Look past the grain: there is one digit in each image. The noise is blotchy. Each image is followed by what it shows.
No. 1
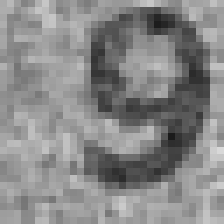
9
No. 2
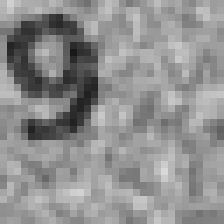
9
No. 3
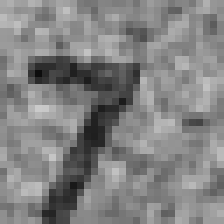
7
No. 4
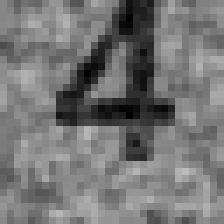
4
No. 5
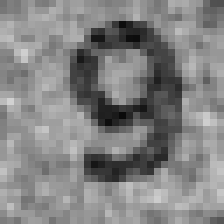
9
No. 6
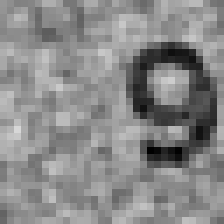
9
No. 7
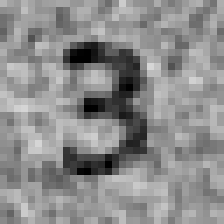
3
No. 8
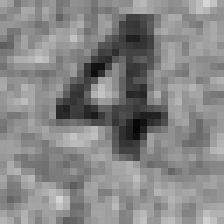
4
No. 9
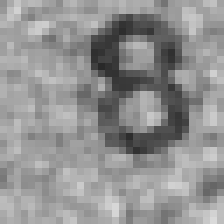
8
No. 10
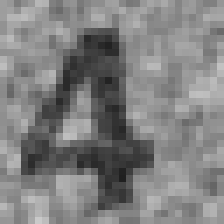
4
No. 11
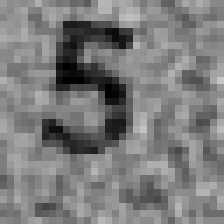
5
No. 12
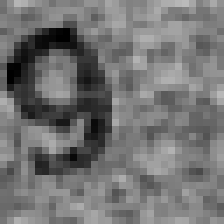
9
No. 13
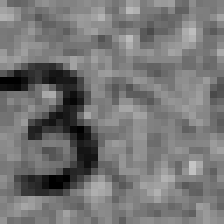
3
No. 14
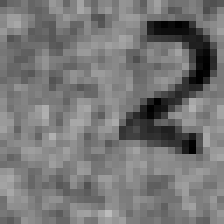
2
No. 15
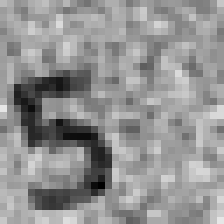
5
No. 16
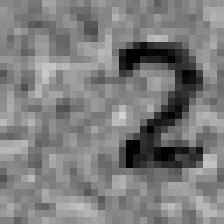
2
